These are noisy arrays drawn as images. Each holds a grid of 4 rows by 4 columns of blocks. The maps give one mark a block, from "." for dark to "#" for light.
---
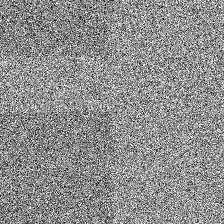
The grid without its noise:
..##
####
..##
..##
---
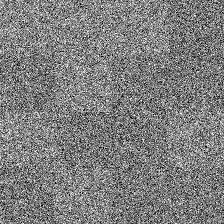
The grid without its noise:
###.
.#..
#..#
.#..
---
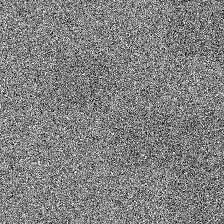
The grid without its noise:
###.
#.##
##..
###.
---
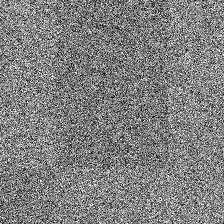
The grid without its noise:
#..#
#..#
#..#
.###
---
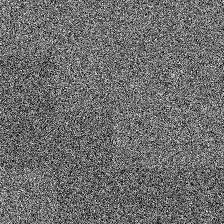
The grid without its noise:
####
.###
..##
#...
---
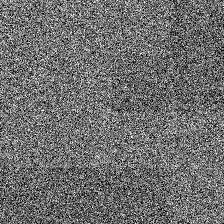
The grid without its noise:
###.
##..
####
...#
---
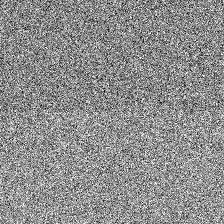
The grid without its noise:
....
....
####
####
